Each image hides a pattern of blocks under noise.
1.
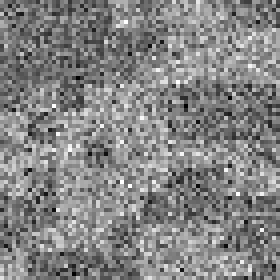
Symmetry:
no symmetry
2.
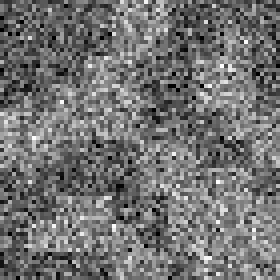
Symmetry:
mirrored about the diagonal from the top left
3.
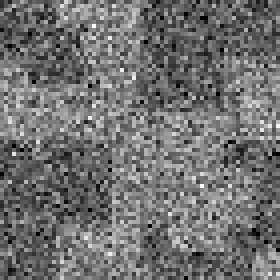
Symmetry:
mirrored about the diagonal from the top left
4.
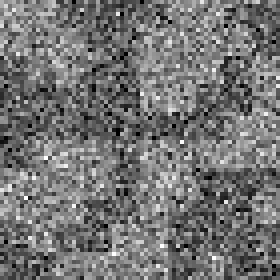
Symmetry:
mirrored about the diagonal from the top left
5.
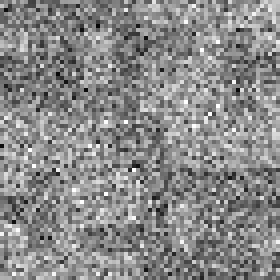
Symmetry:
the same after a half turn
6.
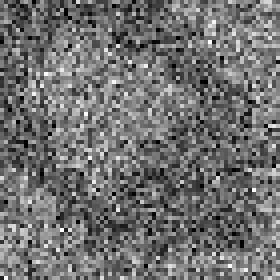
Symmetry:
mirrored about the diagonal from the top left
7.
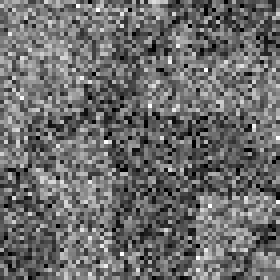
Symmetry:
mirrored about the diagonal from the top left
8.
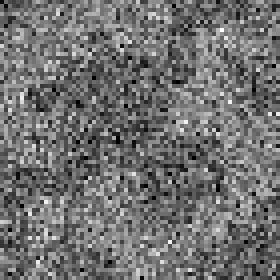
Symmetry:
mirrored about the diagonal from the top left
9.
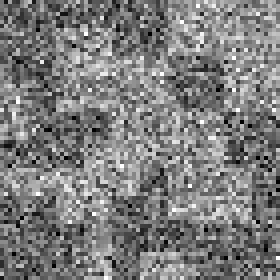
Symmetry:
mirrored about the diagonal from the bottom left
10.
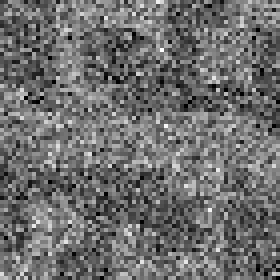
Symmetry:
the same after a half turn
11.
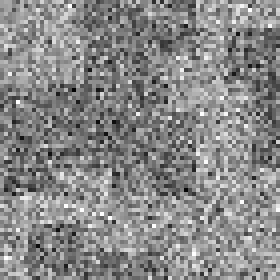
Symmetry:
mirrored about the diagonal from the top left
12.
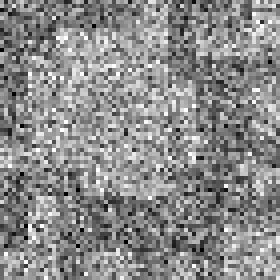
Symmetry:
mirrored about the diagonal from the top left
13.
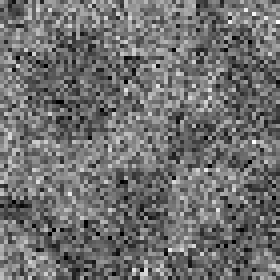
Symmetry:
mirrored about the diagonal from the top left
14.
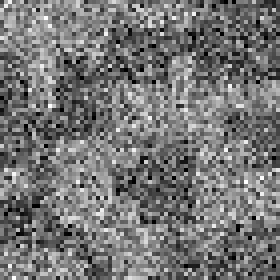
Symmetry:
no symmetry
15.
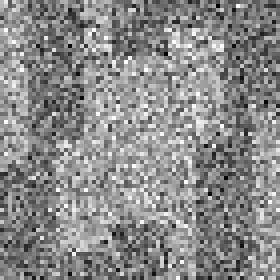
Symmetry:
the same after a half turn
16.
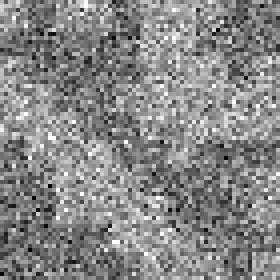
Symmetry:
mirrored about the diagonal from the bottom left
